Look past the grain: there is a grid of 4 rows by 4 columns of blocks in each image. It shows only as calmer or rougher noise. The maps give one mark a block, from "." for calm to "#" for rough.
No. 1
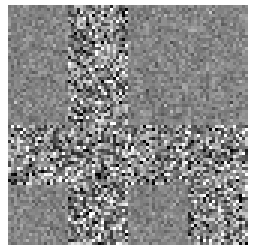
.#..
.#..
####
.#.#
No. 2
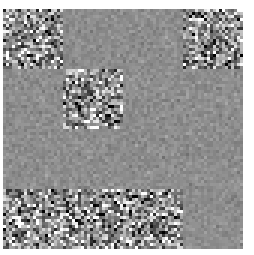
#..#
.#..
....
###.
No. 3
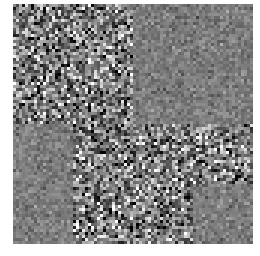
##..
##..
.###
.##.
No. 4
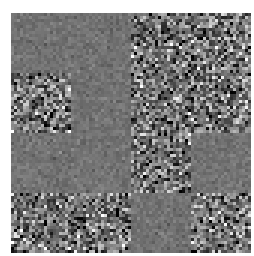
..##
#.##
..#.
##.#
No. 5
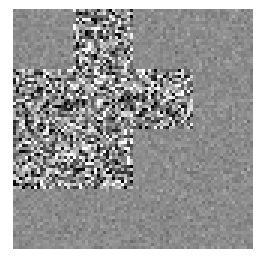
.#..
###.
##..
....
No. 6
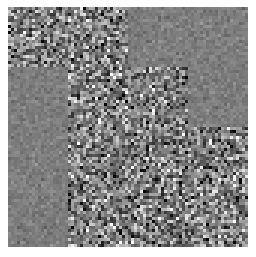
##..
.##.
.###
.###
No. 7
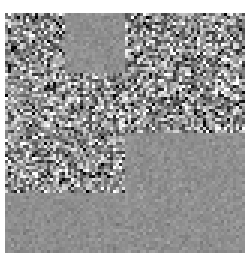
#.##
####
##..
....
